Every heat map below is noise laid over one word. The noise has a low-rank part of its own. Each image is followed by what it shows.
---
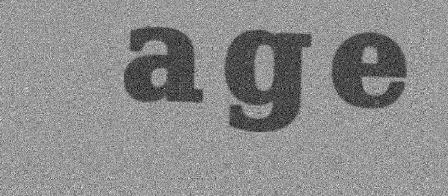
age
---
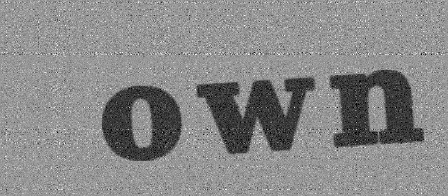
own
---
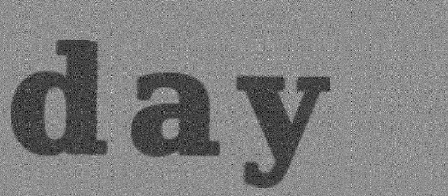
day
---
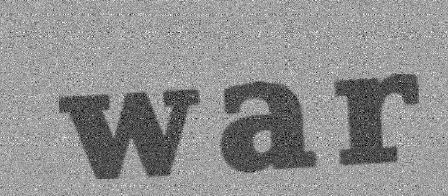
war
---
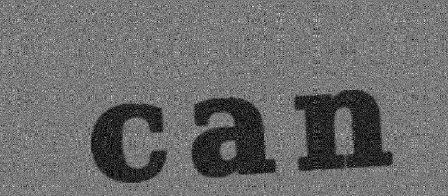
can
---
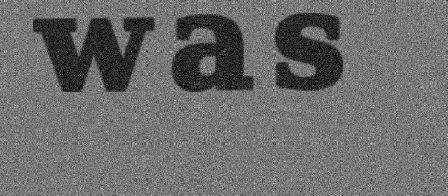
was
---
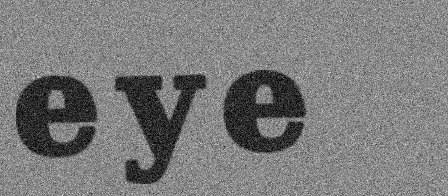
eye
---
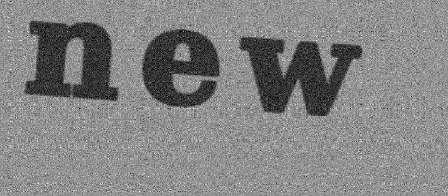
new
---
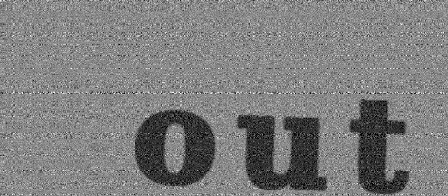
out
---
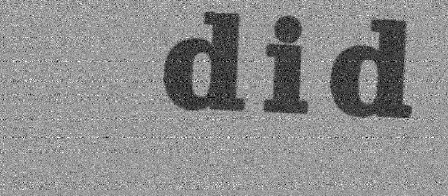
did
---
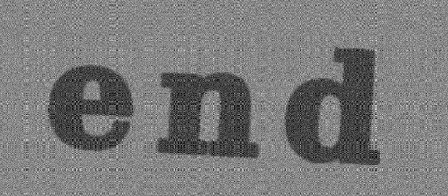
end
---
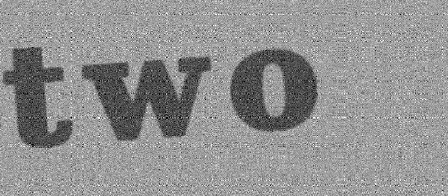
two
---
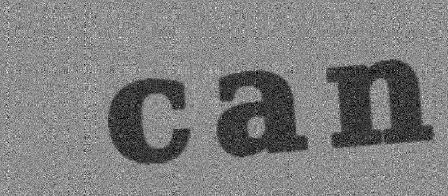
can
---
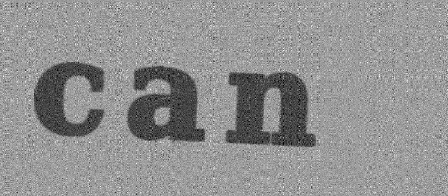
can
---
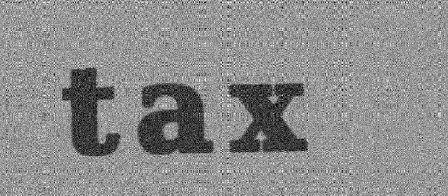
tax
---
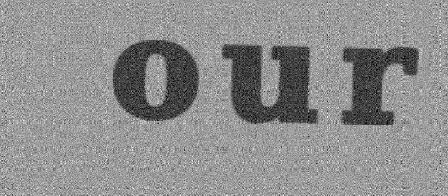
our
